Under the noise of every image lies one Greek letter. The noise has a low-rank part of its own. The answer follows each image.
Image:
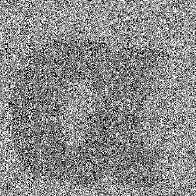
dark alpha
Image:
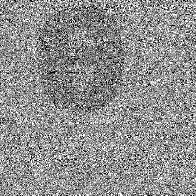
dark theta
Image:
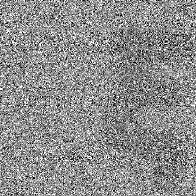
dark xi
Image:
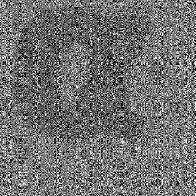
dark alpha
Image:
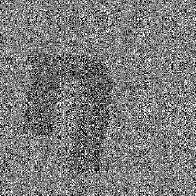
dark eta
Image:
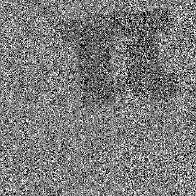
dark pi
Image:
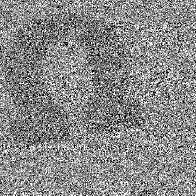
dark omega
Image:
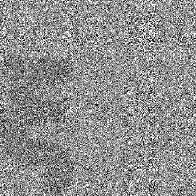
dark xi
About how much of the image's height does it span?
two thirds
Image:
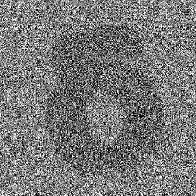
dark delta
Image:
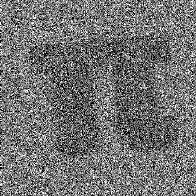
dark pi
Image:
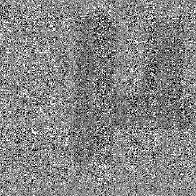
dark mu
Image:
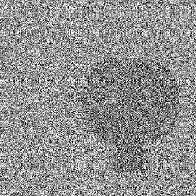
dark phi
